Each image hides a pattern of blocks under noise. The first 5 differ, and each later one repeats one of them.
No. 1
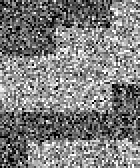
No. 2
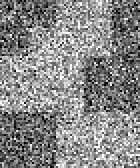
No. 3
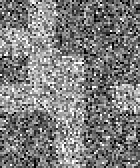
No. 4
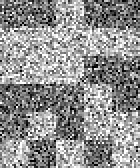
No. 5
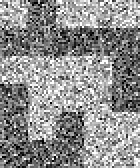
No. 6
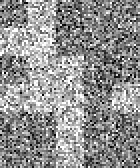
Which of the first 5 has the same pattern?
3
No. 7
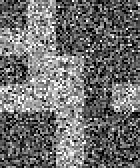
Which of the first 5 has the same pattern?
3
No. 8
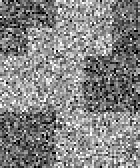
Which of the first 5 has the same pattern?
2
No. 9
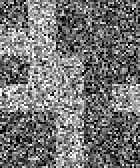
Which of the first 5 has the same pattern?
3
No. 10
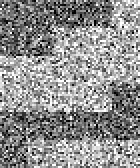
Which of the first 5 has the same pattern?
1
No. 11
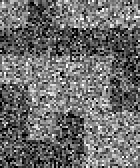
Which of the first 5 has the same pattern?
5
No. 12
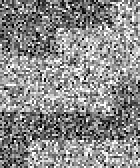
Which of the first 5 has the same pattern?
1
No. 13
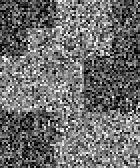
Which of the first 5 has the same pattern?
2
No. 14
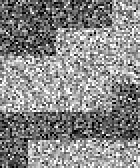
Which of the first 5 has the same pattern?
1
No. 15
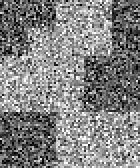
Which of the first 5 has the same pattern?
2
